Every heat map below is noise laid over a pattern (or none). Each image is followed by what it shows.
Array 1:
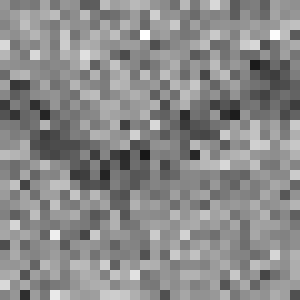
a wavy band
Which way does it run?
left to right
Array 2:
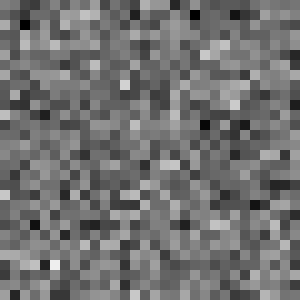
only noise
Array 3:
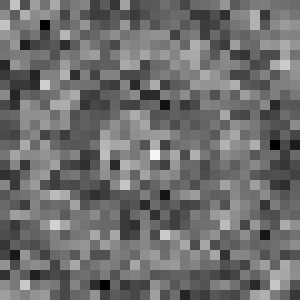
rings round one point
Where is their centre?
centre
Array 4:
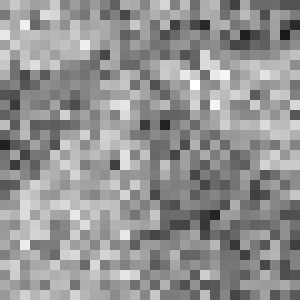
spokes from one point
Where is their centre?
top middle
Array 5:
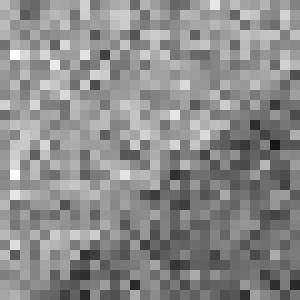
a sharp edge
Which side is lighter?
top left
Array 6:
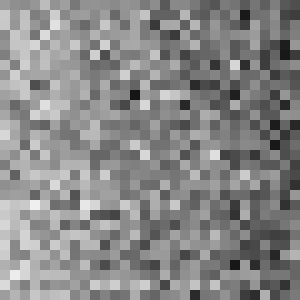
a smooth slope
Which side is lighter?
left
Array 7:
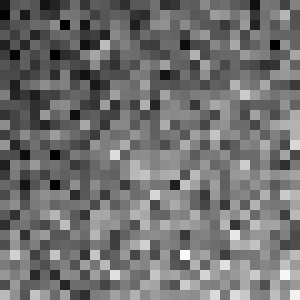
a smooth slope
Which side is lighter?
bottom right
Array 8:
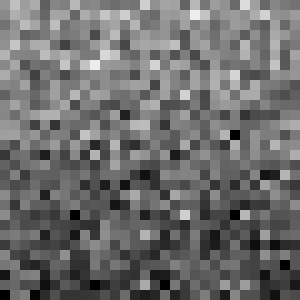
a smooth slope
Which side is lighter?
top
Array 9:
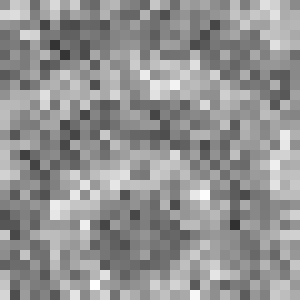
rings round one point
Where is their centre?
bottom middle
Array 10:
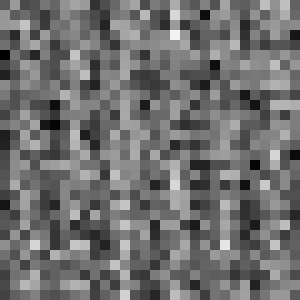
vertical stripes
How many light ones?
6
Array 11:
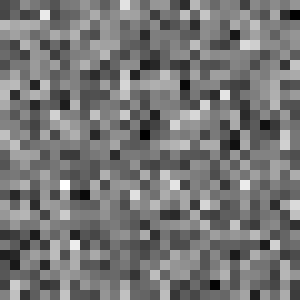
only noise
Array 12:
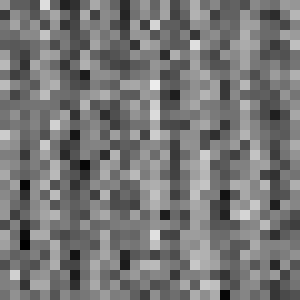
vertical stripes
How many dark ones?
6
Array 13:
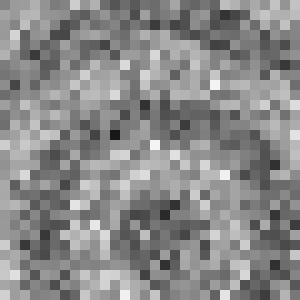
rings round one point
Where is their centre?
bottom middle
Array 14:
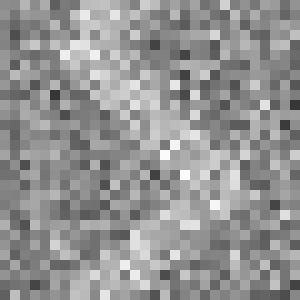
a wavy band
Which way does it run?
top to bottom
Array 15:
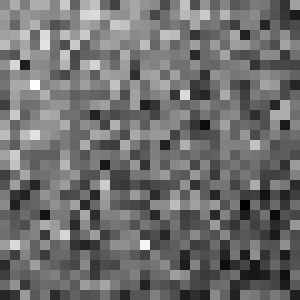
a smooth slope
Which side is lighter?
top left
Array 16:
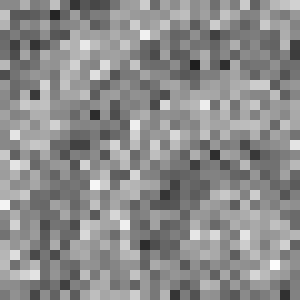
rings round one point
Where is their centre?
bottom right
